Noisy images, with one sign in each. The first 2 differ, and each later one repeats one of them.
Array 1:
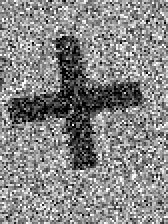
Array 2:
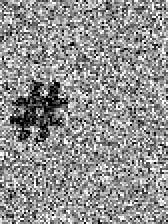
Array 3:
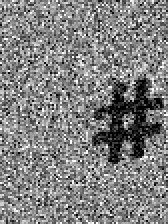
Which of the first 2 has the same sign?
2
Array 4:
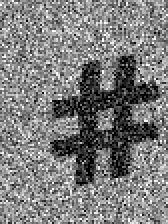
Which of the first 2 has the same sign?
2
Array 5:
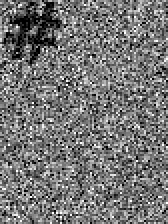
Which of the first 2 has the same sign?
2
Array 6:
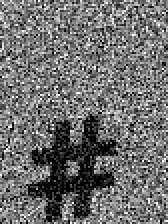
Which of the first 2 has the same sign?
2
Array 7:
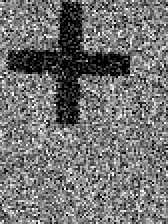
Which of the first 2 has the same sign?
1
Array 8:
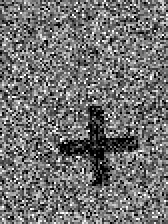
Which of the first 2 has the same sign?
1
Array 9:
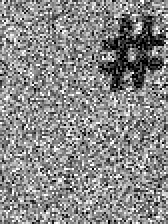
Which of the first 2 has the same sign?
2
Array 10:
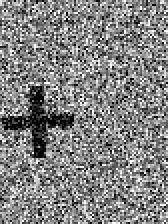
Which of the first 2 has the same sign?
1
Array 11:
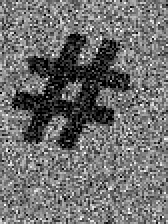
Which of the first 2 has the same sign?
2
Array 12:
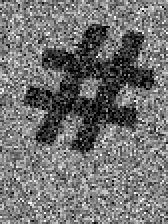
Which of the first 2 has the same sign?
2
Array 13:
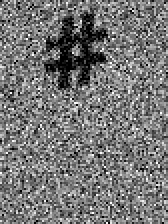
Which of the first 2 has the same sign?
2
